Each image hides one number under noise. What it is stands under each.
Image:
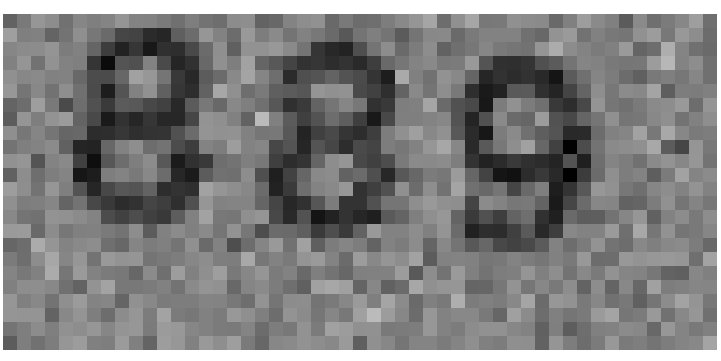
889
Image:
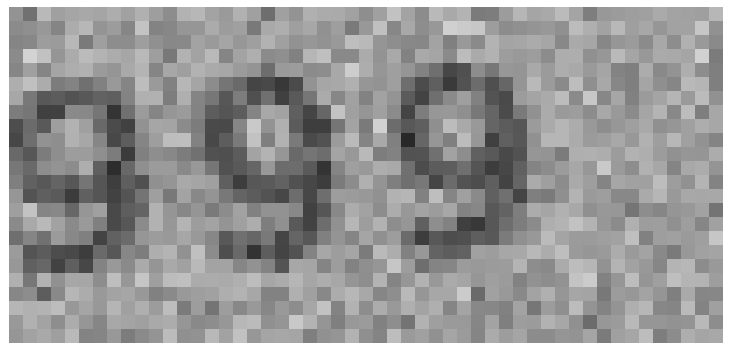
999
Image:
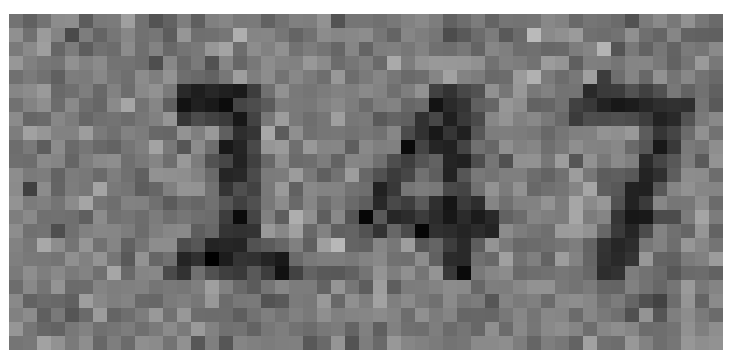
147
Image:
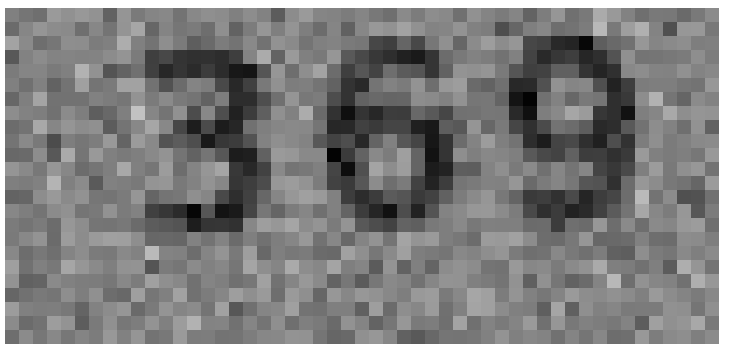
369
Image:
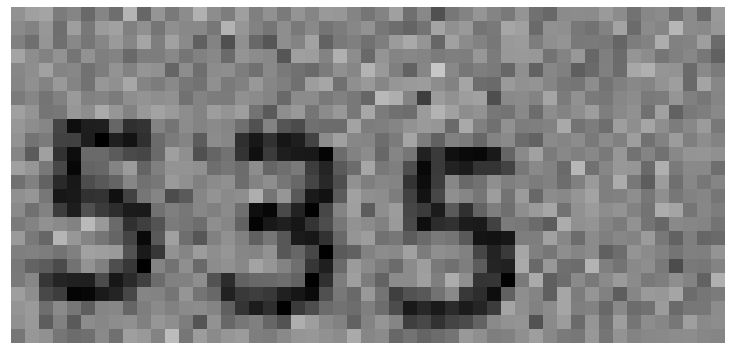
535
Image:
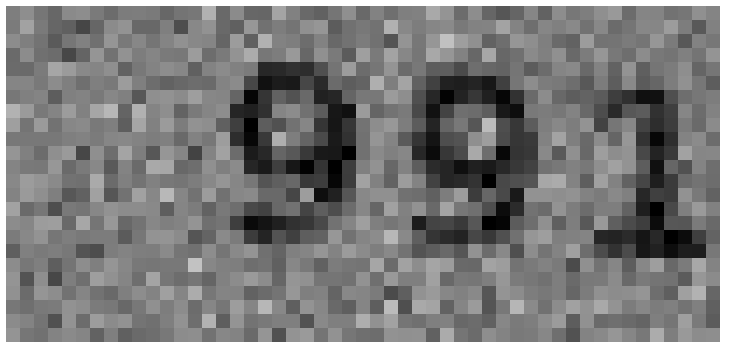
991
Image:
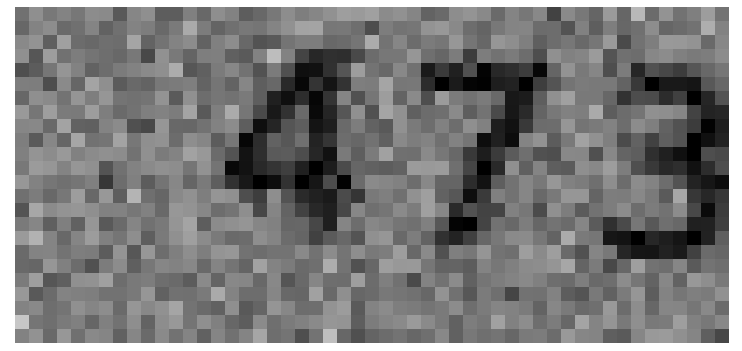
473
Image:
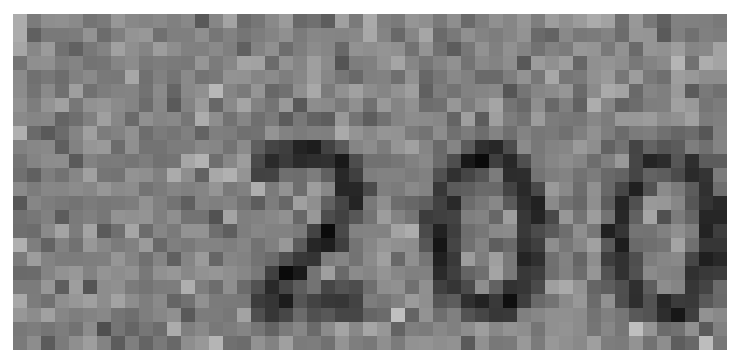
200
